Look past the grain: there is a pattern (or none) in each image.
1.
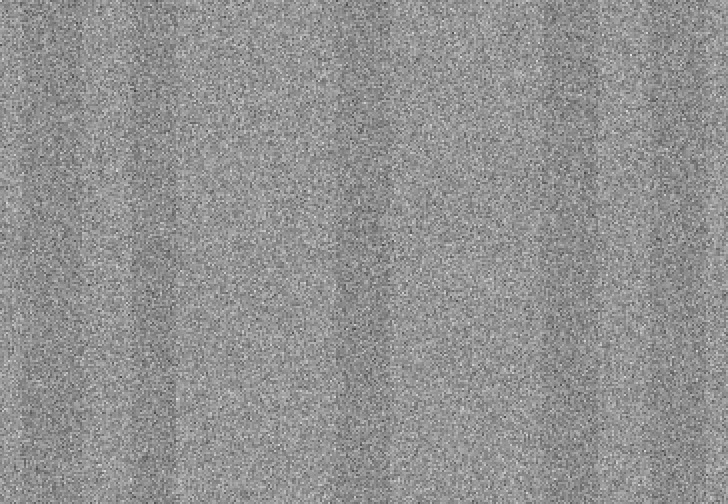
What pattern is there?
bands of columns
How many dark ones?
5
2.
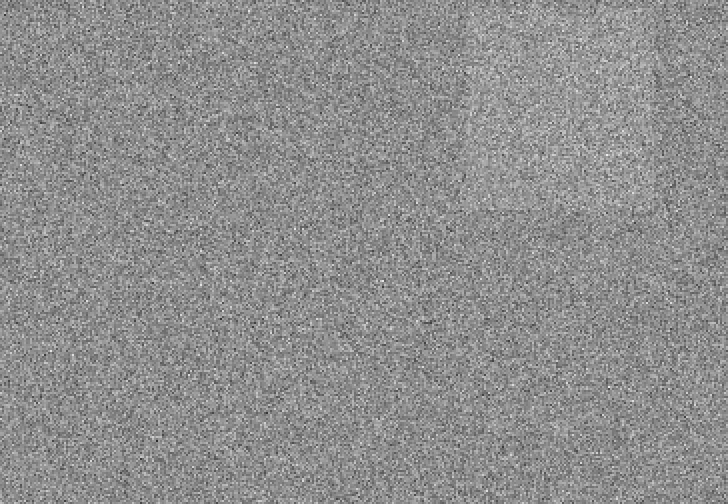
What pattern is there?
one block
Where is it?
top right
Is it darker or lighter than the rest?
lighter
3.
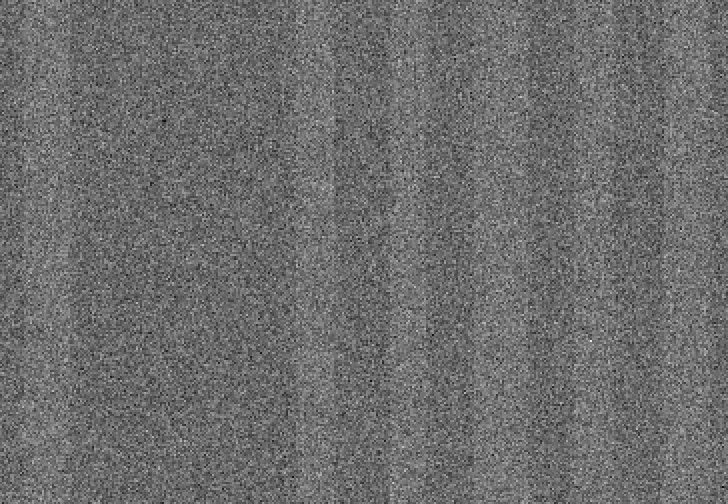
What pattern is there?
bands of columns
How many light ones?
6
